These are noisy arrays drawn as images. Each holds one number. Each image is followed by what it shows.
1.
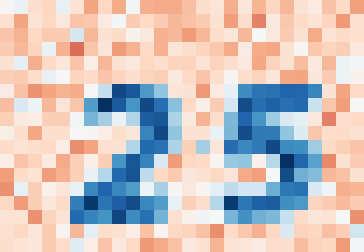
25
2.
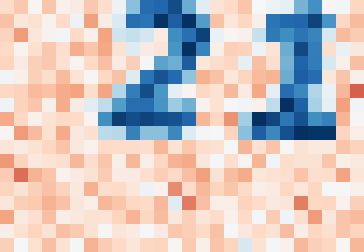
21
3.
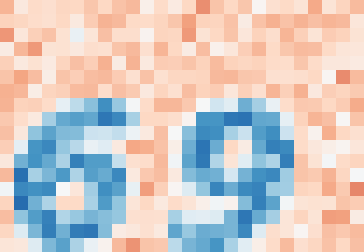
69
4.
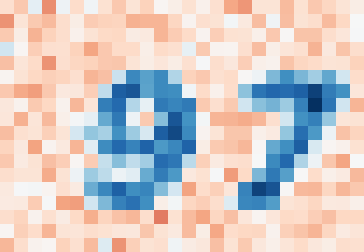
97
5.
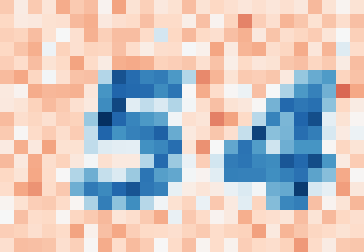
54
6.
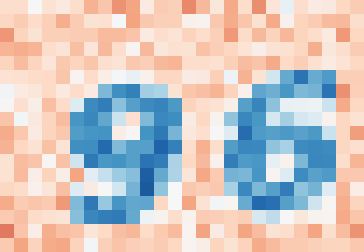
96
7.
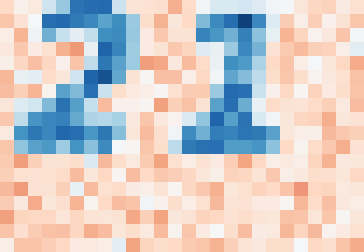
21
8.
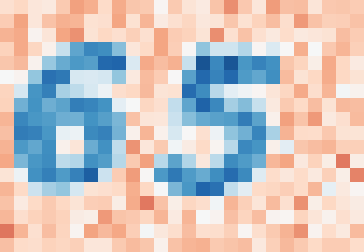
65
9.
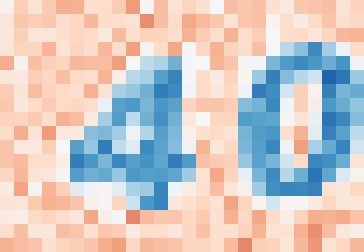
40
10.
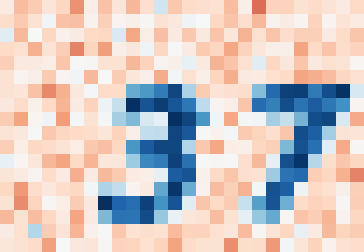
37
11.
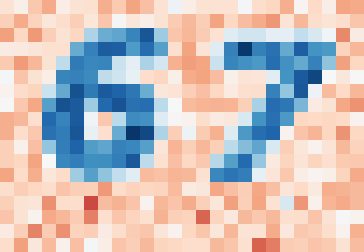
67
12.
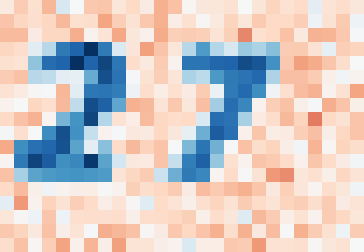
27
